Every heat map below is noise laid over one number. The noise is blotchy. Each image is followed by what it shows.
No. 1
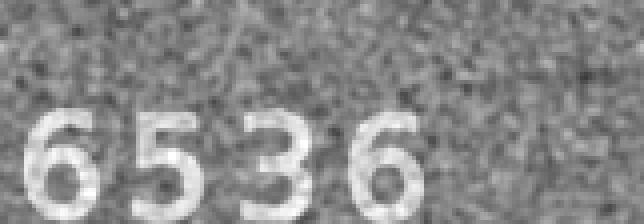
6536
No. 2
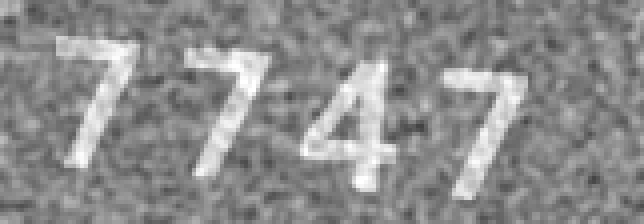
7747
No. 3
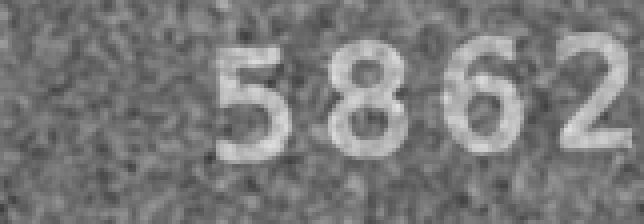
5862
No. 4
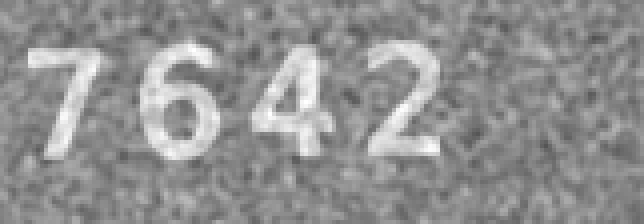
7642
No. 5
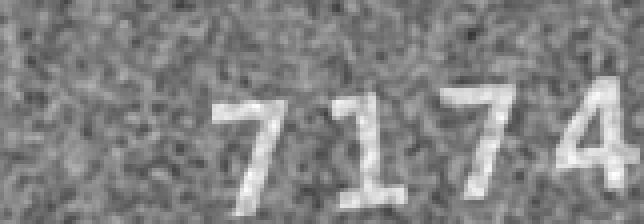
7174
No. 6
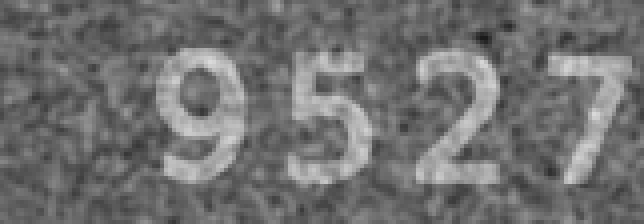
9527
